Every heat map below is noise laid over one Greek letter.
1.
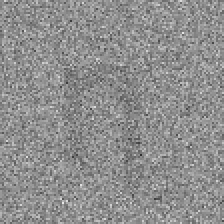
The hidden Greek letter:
eta
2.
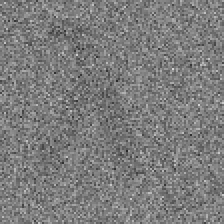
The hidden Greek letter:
lambda
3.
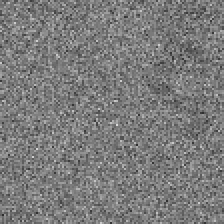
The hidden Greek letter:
xi
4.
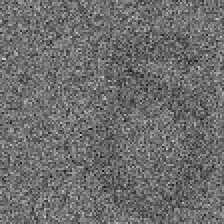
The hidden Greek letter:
delta
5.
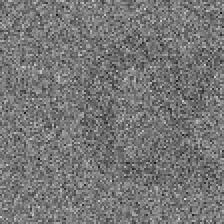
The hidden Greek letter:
alpha
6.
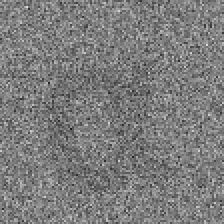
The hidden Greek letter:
alpha
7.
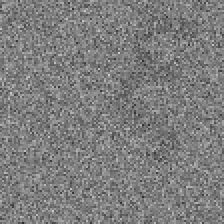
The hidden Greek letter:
xi
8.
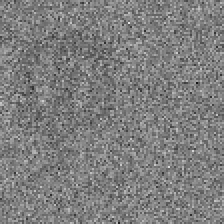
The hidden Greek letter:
phi
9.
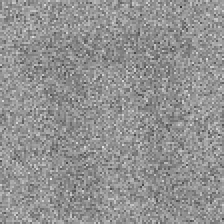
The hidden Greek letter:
pi
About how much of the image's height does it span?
nearly all
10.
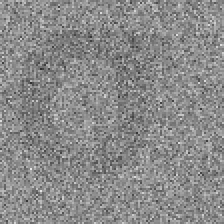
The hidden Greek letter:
sigma
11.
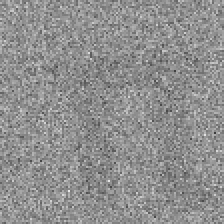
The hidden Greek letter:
pi
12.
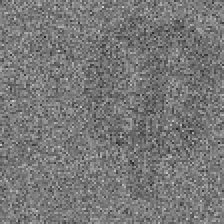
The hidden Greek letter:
phi
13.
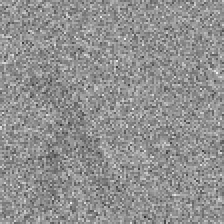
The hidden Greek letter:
lambda
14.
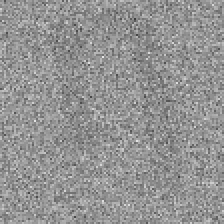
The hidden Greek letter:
eta
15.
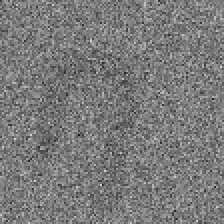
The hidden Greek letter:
eta
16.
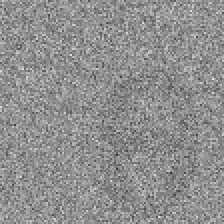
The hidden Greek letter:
theta
